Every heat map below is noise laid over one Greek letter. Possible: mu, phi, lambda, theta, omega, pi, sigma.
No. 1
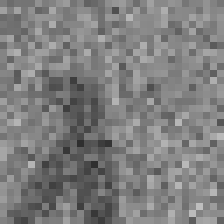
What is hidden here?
dark lambda
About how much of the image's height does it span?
two thirds
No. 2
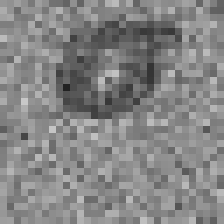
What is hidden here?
dark sigma
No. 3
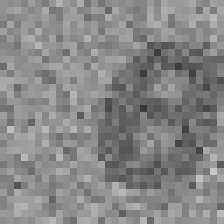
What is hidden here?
dark theta
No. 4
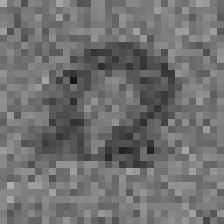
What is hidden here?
dark omega
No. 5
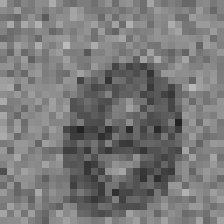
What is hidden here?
dark theta
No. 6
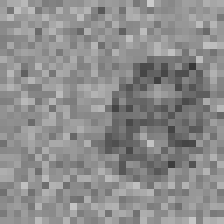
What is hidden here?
dark theta
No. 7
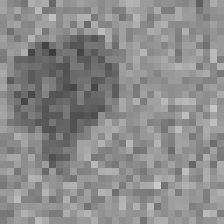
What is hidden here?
dark phi
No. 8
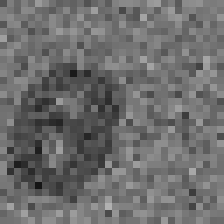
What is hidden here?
dark theta
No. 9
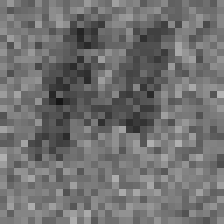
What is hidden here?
dark mu
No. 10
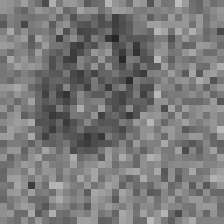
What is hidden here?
dark theta
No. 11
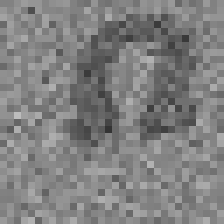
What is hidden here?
dark omega
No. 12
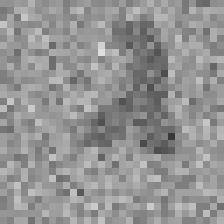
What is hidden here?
dark lambda
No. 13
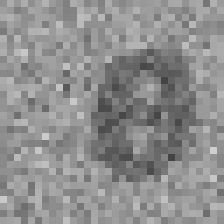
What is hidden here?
dark theta
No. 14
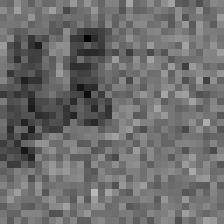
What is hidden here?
dark mu
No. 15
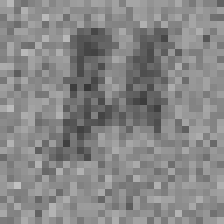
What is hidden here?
dark mu
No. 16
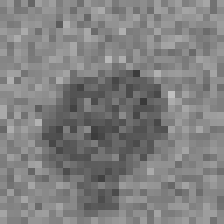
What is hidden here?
dark phi
